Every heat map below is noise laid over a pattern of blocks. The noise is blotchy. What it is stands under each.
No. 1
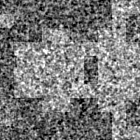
top and bottom mirror each other
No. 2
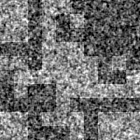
mirrored about the diagonal from the bottom left
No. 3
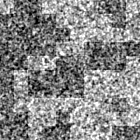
no symmetry
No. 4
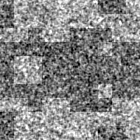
top and bottom mirror each other
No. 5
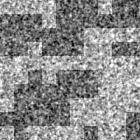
no symmetry
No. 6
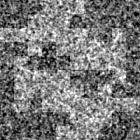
the same after a half turn
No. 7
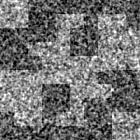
the same after a half turn
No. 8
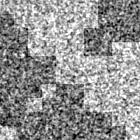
mirrored about the diagonal from the bottom left
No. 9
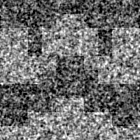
left and right mirror each other
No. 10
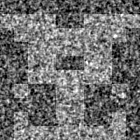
left and right mirror each other
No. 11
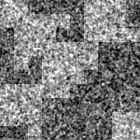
mirrored about the diagonal from the top left
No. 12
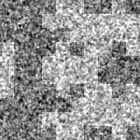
top and bottom mirror each other
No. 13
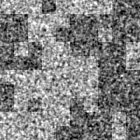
no symmetry
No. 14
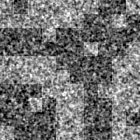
mirrored about the diagonal from the bottom left
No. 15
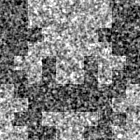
left and right mirror each other
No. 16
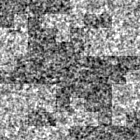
the same after a half turn
